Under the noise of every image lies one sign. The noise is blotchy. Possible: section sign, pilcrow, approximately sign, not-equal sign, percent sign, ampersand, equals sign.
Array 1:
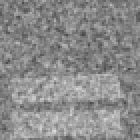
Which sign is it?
equals sign
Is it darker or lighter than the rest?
lighter
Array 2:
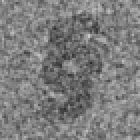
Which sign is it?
section sign
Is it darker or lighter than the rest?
darker
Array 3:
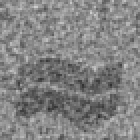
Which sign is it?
approximately sign
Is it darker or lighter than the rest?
darker
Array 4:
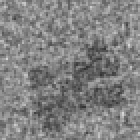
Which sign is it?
not-equal sign
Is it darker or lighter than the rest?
darker
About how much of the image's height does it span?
two thirds
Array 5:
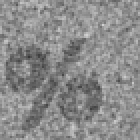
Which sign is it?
percent sign
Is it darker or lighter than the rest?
darker
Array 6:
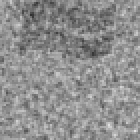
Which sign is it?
approximately sign
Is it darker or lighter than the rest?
darker
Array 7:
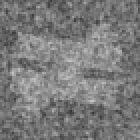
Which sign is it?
not-equal sign
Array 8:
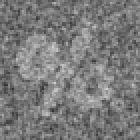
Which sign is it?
percent sign
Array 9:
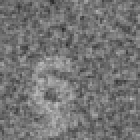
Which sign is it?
section sign
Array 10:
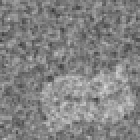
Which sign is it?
approximately sign
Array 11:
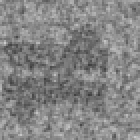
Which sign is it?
not-equal sign
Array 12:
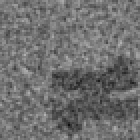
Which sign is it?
not-equal sign
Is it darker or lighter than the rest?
darker
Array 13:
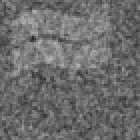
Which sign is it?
approximately sign
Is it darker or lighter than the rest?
lighter
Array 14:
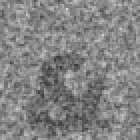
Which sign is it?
ampersand
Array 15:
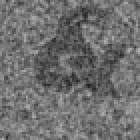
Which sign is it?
ampersand
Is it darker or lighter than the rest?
darker
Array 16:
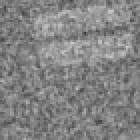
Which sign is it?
equals sign
